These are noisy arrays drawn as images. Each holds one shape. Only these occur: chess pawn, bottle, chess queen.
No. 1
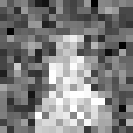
chess pawn
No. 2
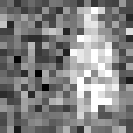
bottle
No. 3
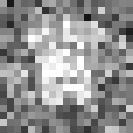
chess queen
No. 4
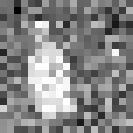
bottle
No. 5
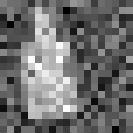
bottle
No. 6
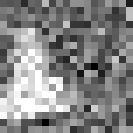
chess pawn
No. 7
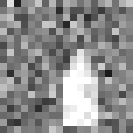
bottle
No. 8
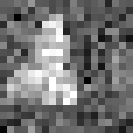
chess pawn
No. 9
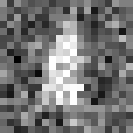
bottle
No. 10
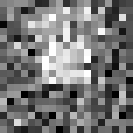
chess queen
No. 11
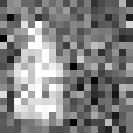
bottle
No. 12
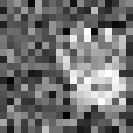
chess queen
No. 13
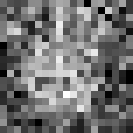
chess queen
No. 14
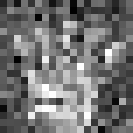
chess queen
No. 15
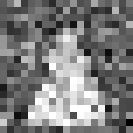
chess pawn
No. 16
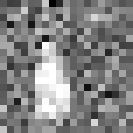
bottle
